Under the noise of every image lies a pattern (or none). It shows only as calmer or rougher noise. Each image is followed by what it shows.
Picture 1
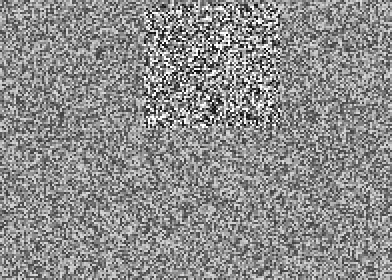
one block
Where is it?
top middle
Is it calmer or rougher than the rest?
rougher
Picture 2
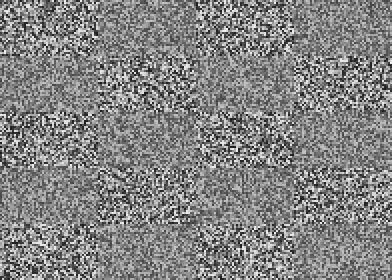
a checkerboard
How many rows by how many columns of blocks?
5 by 4
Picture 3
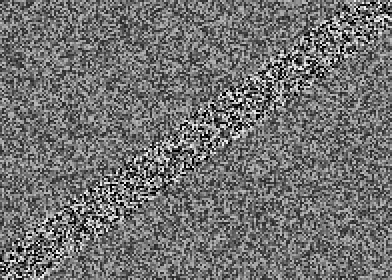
a diagonal band
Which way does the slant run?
bottom left to top right
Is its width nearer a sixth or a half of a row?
a sixth
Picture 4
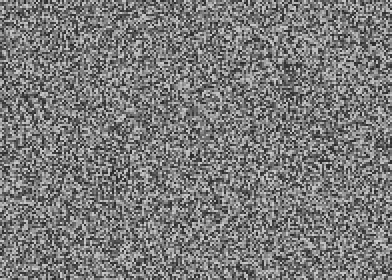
only noise
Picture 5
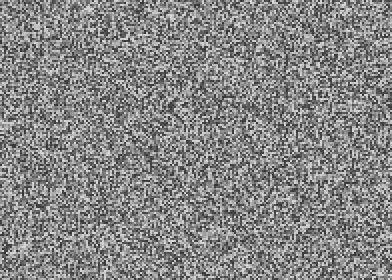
only noise
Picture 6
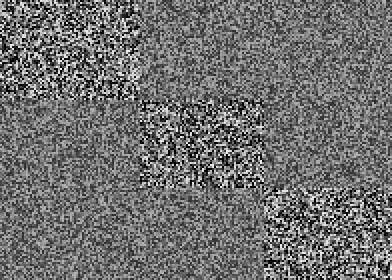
blocks along the diagonal
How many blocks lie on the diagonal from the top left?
3
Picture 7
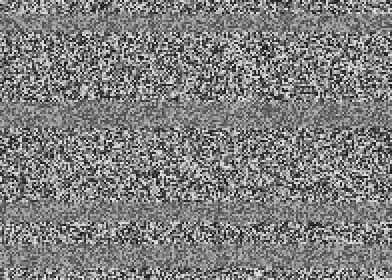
bands of rows
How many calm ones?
4
